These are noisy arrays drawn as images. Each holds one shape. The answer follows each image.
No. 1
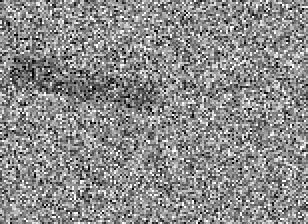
bar
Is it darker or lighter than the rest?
darker
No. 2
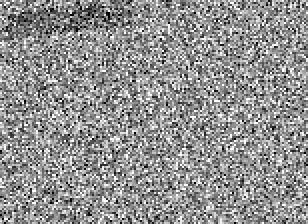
bar
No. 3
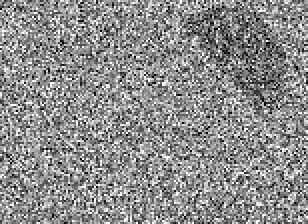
half disc
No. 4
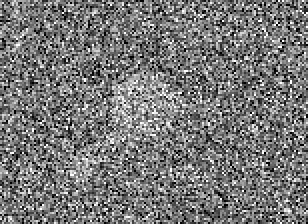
lollipop
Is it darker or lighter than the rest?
lighter
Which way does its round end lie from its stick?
up and right
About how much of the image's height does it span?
half
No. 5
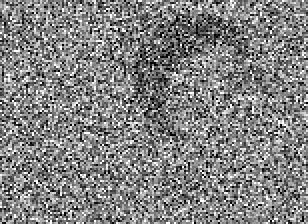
crescent
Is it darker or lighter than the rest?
darker
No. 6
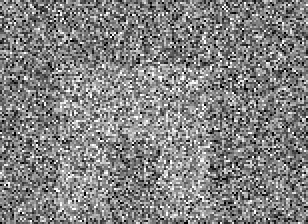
square with a notch
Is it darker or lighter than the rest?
lighter
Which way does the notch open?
down
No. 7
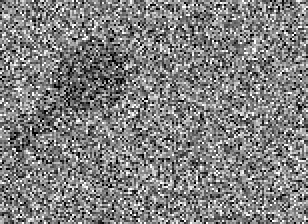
lollipop
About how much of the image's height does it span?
half
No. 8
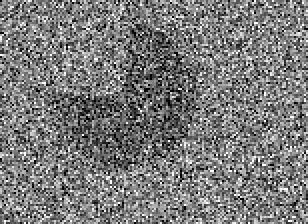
disc with a wedge cut out
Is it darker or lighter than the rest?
darker
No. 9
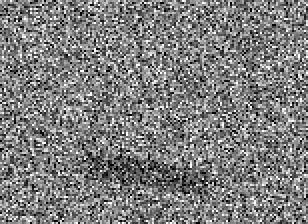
bar
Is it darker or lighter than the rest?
darker
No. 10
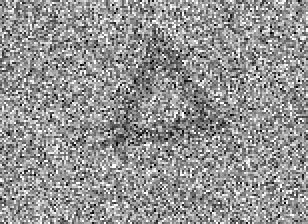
triangle frame
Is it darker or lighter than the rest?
darker
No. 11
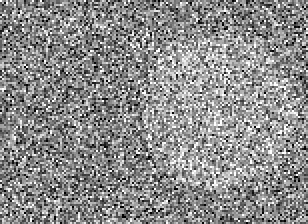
disc
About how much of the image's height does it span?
two thirds
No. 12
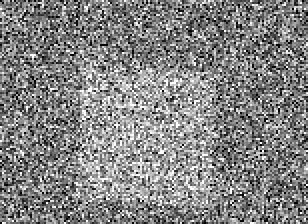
square
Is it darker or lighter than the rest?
lighter
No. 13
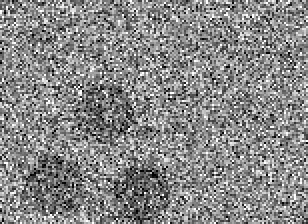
three dots
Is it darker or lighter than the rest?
darker
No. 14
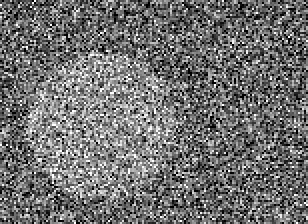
disc
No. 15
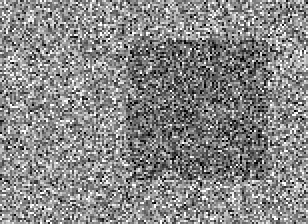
square
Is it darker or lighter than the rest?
darker
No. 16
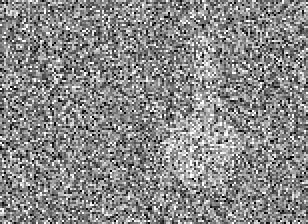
lollipop
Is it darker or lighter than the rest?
lighter
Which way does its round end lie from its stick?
down
